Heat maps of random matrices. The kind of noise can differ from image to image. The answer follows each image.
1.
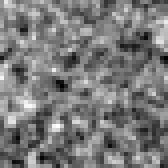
blotchy
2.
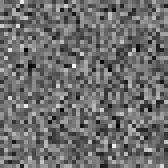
independent entries
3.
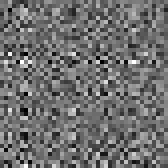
low rank plus noise
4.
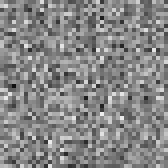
low rank plus noise
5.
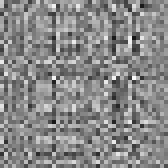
low rank plus noise
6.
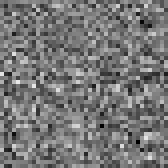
low rank plus noise
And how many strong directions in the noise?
three or four
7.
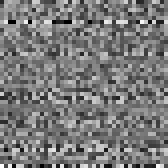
rows of uneven size
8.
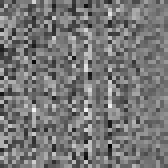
columns of uneven size
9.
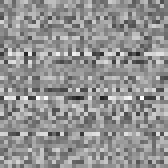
rows of uneven size
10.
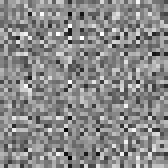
low rank plus noise
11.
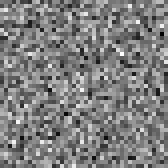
independent entries
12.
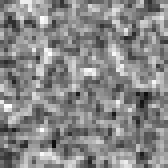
blotchy
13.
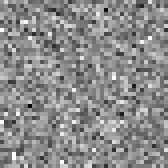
independent entries
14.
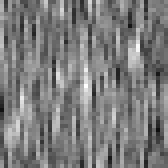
streaked along the columns
